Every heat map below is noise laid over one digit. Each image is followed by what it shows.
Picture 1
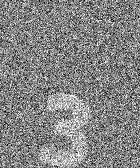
3
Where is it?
bottom middle
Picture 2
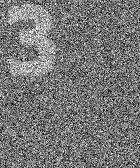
3
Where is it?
top left
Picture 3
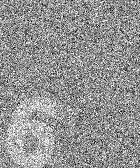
6
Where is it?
bottom left
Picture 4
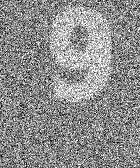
9
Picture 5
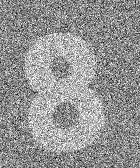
8
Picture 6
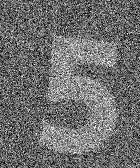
5
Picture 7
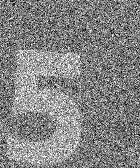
5
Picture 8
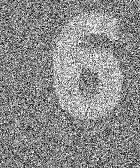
6
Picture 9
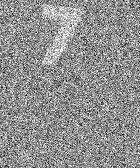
7
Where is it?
top middle
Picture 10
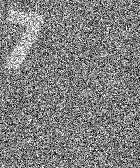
7
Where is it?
top left
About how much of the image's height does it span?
a third
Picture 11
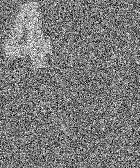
4
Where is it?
top left
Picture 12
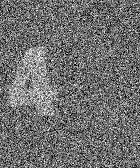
4
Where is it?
middle left
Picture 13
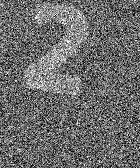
2
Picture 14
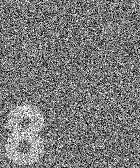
8
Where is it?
bottom left
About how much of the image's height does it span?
a third
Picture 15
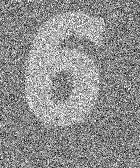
6
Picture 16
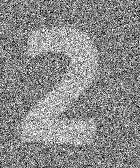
2
